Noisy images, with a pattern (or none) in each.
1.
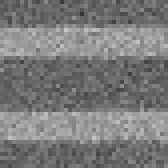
horizontal stripes
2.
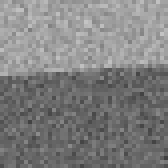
a sharp edge
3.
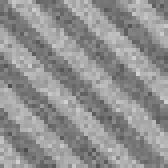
diagonal stripes
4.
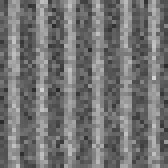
vertical stripes
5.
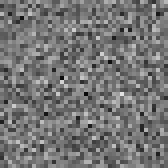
only noise
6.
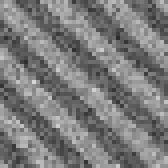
diagonal stripes
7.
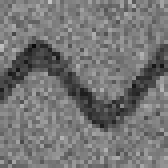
a wavy band
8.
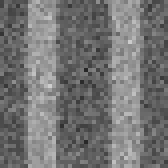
vertical stripes
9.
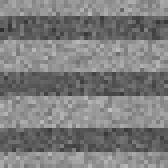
horizontal stripes
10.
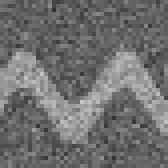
a wavy band
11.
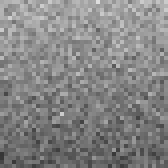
a smooth slope
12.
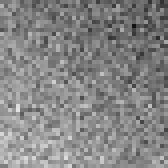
a smooth slope
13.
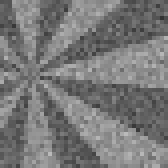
spokes from one point
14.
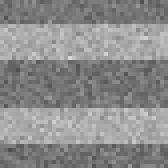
horizontal stripes
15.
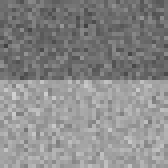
a sharp edge
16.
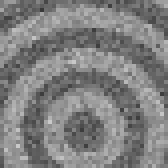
rings round one point
